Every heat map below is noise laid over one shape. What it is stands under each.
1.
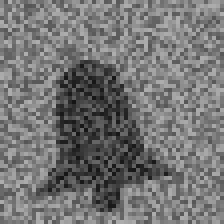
bell
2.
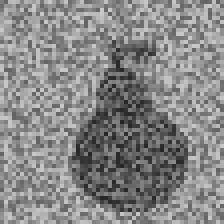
pear
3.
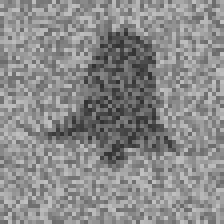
bell
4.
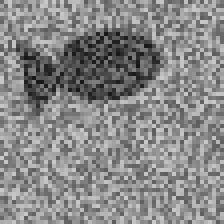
fish
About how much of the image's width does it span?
two thirds
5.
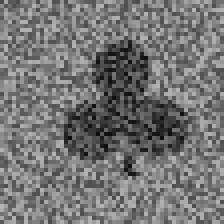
club
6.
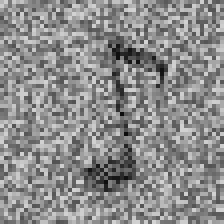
musical note
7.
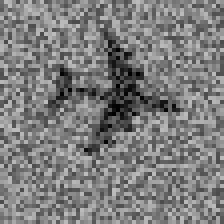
airplane
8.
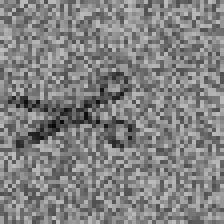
pair of scissors
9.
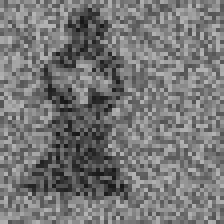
chess bishop
